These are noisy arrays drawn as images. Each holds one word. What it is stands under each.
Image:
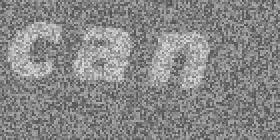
can
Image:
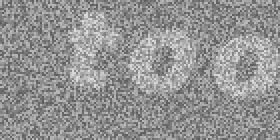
too
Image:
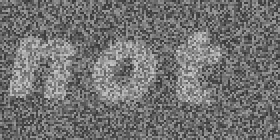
not
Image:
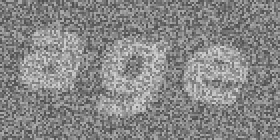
age
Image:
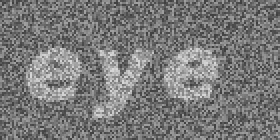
eye
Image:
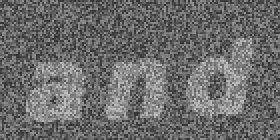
and
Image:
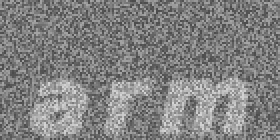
arm
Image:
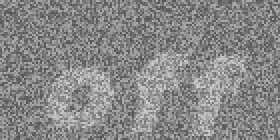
off
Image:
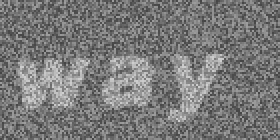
way
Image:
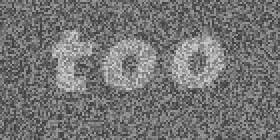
too
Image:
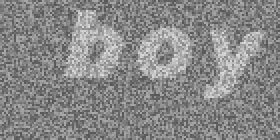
boy
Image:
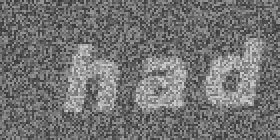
had
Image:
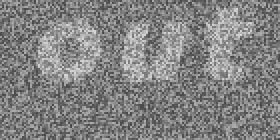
out
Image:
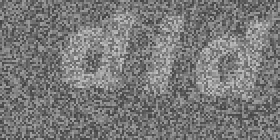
did
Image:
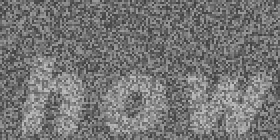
how
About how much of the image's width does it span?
nearly all
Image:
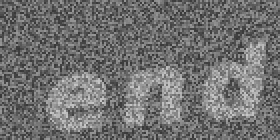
end
